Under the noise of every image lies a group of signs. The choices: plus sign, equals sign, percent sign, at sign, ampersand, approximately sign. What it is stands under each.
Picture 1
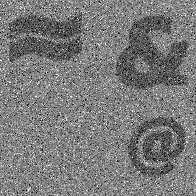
top left: approximately sign; top right: ampersand; bottom right: at sign
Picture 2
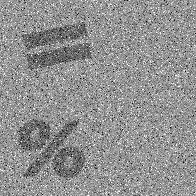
top left: equals sign; bottom left: percent sign
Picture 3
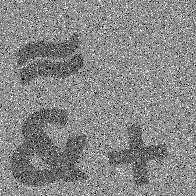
top left: approximately sign; bottom left: ampersand; bottom right: plus sign
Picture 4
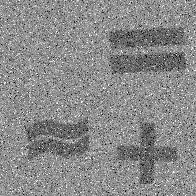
top right: equals sign; bottom left: approximately sign; bottom right: plus sign
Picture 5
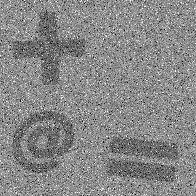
top left: plus sign; bottom left: at sign; bottom right: equals sign
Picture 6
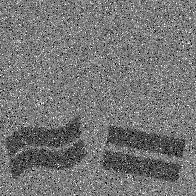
bottom left: approximately sign; bottom right: equals sign
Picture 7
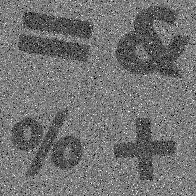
top left: equals sign; top right: ampersand; bottom left: percent sign; bottom right: plus sign
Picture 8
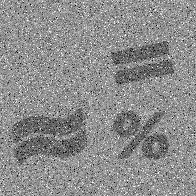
top right: equals sign; bottom left: approximately sign; bottom right: percent sign
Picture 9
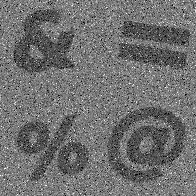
top left: ampersand; top right: equals sign; bottom left: percent sign; bottom right: at sign
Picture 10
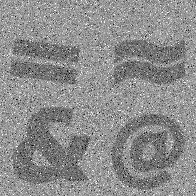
top left: equals sign; top right: approximately sign; bottom left: ampersand; bottom right: at sign
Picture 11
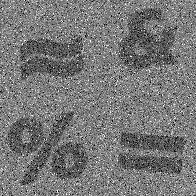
top left: approximately sign; top right: ampersand; bottom left: percent sign; bottom right: equals sign
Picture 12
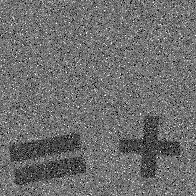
bottom left: equals sign; bottom right: plus sign
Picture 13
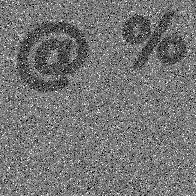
top left: at sign; top right: percent sign
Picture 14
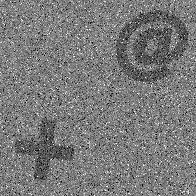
top right: at sign; bottom left: plus sign
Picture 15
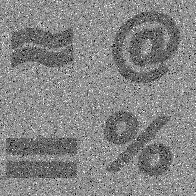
top left: approximately sign; top right: at sign; bottom left: equals sign; bottom right: percent sign
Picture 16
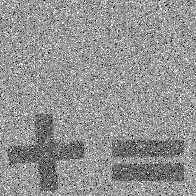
bottom left: plus sign; bottom right: equals sign
